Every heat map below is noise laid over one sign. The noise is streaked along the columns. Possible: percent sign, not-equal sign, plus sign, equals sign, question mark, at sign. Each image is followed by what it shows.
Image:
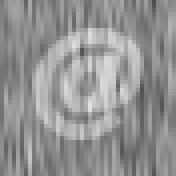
at sign
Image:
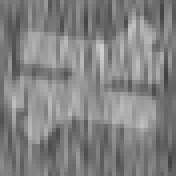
not-equal sign
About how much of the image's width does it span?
nearly all
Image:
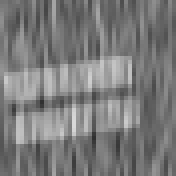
equals sign
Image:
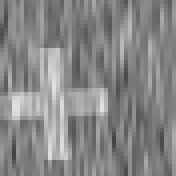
plus sign
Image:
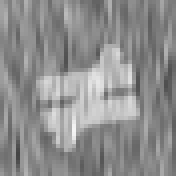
not-equal sign
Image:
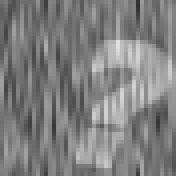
question mark
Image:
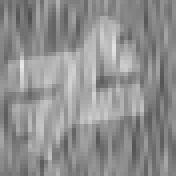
not-equal sign
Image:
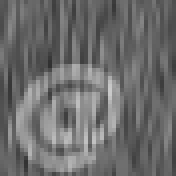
at sign
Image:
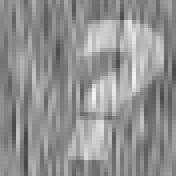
question mark
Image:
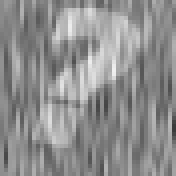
question mark
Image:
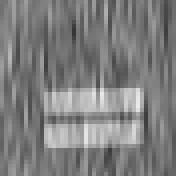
equals sign
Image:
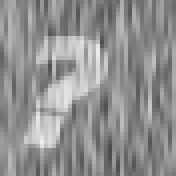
question mark
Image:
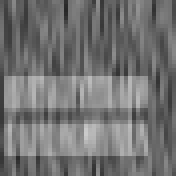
equals sign
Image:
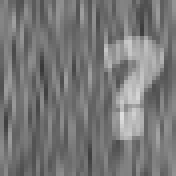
question mark
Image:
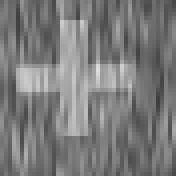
plus sign
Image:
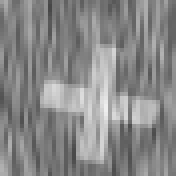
plus sign
